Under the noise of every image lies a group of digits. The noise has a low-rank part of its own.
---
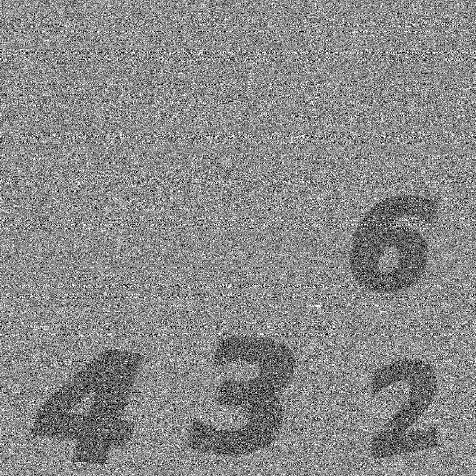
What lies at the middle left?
nothing
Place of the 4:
bottom left
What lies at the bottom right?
2
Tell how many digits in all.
4
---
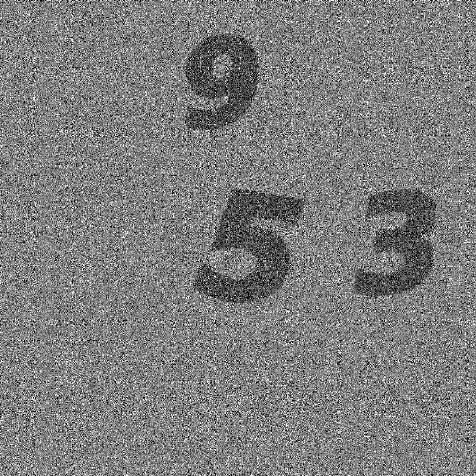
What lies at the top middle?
9
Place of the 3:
middle right
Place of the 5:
centre
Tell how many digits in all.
3
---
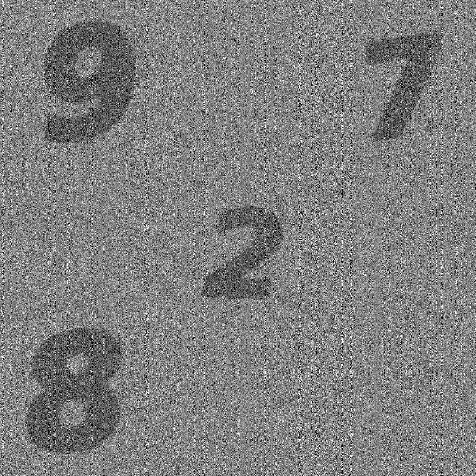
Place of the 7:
top right
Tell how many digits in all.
4
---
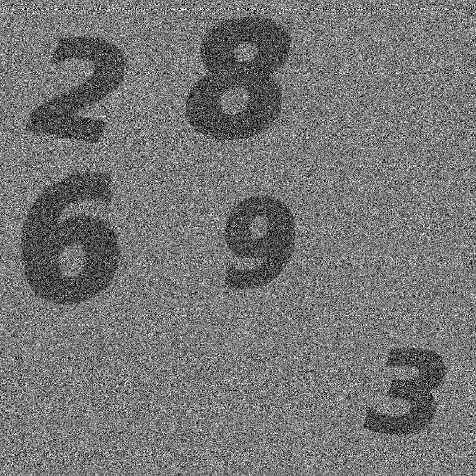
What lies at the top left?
2
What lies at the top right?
nothing
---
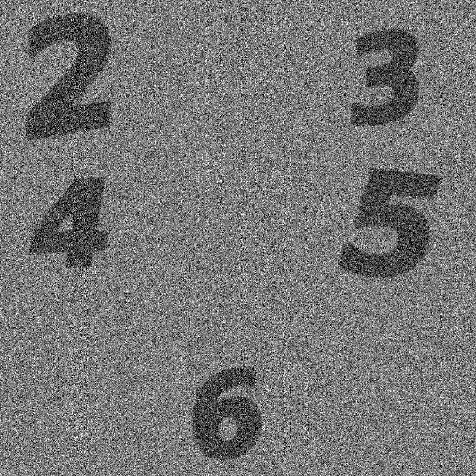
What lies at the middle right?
5
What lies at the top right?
3
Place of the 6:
bottom middle
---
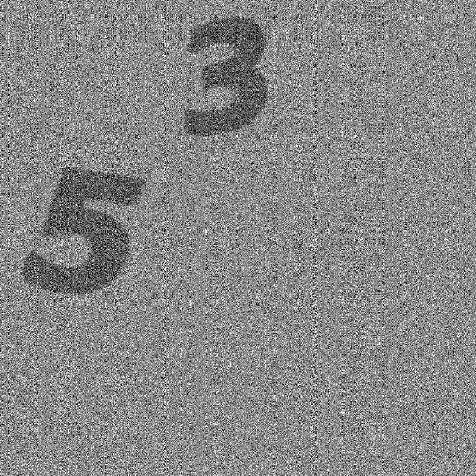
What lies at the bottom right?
nothing
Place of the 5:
middle left
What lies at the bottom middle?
nothing
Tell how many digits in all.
2
